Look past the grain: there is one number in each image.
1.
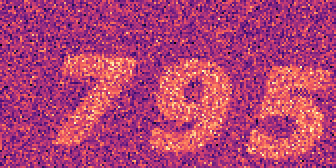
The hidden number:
795
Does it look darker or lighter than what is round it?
lighter
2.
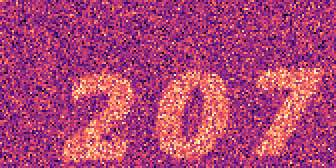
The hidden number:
207
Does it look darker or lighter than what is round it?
lighter
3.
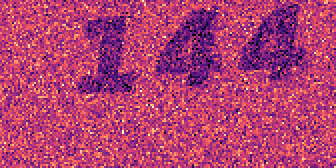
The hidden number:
144
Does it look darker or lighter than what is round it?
darker
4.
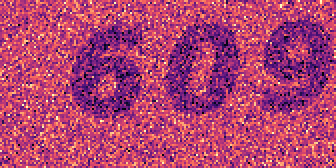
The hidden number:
609
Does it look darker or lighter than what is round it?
darker
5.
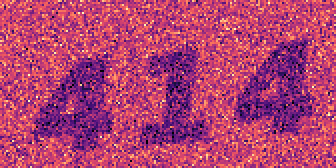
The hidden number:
414
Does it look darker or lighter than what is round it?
darker
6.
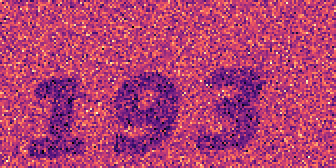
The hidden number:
193
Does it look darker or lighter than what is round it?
darker
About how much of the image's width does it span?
two thirds
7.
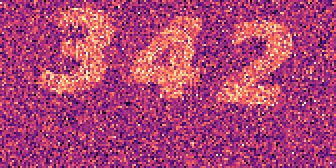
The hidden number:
342
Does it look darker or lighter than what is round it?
lighter
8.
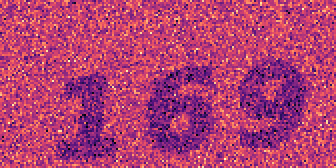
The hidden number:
169
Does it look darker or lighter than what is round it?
darker
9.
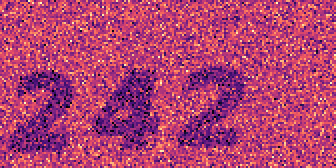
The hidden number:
242
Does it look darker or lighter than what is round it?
darker
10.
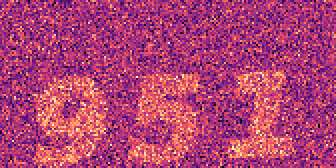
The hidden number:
951
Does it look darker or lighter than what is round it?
lighter
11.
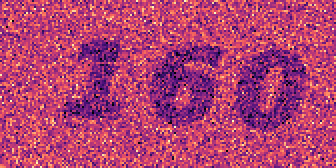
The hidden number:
160
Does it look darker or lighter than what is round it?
darker
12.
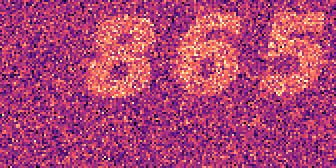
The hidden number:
865
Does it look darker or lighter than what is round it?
lighter
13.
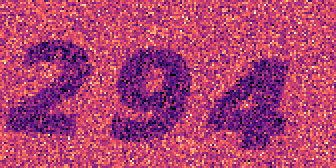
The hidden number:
294
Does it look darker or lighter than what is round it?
darker
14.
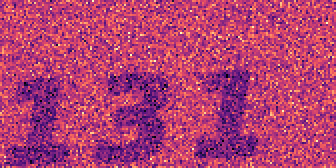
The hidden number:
131
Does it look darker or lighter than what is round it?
darker
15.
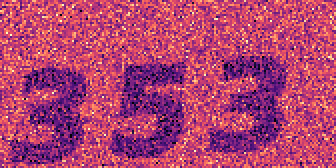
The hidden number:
353
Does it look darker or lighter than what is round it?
darker
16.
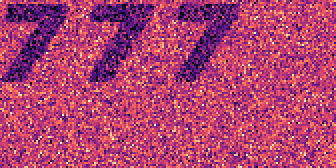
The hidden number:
777
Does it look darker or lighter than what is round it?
darker
